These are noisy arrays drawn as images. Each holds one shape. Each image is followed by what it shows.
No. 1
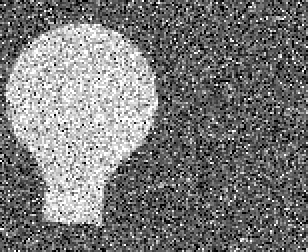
light light bulb
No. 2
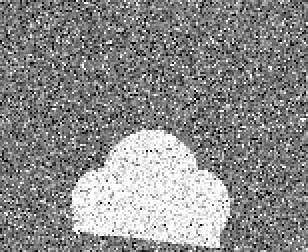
light cloud
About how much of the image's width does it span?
half
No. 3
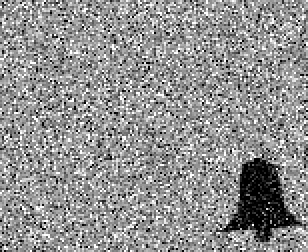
dark bell, bottom right
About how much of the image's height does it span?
a third
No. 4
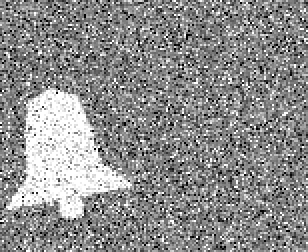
light bell
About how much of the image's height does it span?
half
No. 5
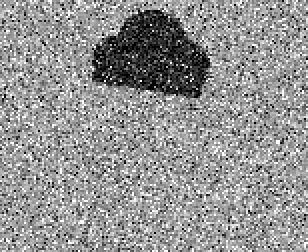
dark cloud, top middle
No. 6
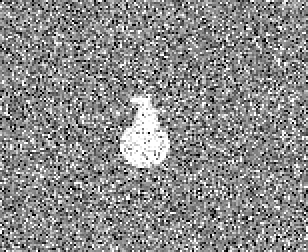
light pear, centre
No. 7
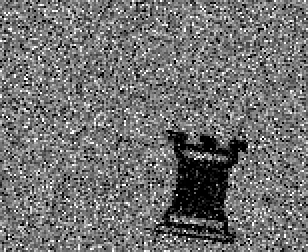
dark chess rook
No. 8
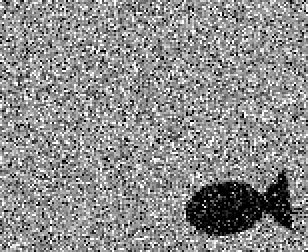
dark fish, bottom right
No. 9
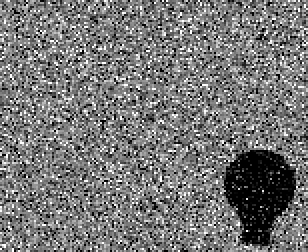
dark light bulb, bottom right
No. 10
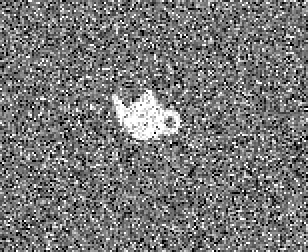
light teapot, centre
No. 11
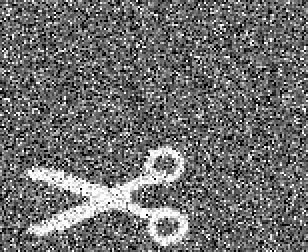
light pair of scissors
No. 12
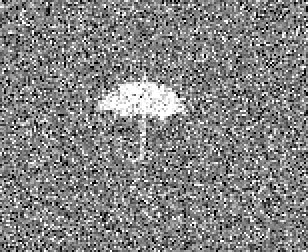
light umbrella, centre
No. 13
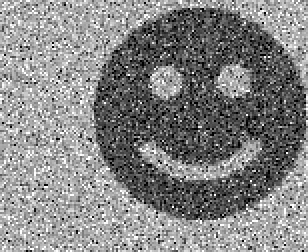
dark smiling face
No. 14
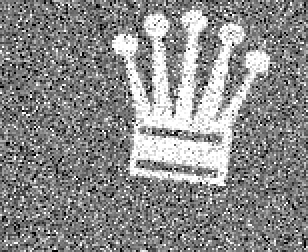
light chess queen
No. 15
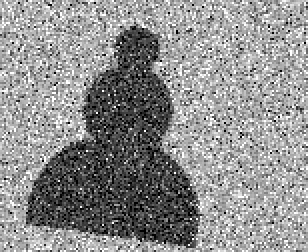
dark chess pawn
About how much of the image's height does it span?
nearly all
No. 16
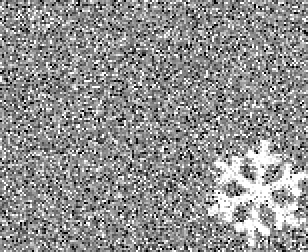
light snowflake, bottom right
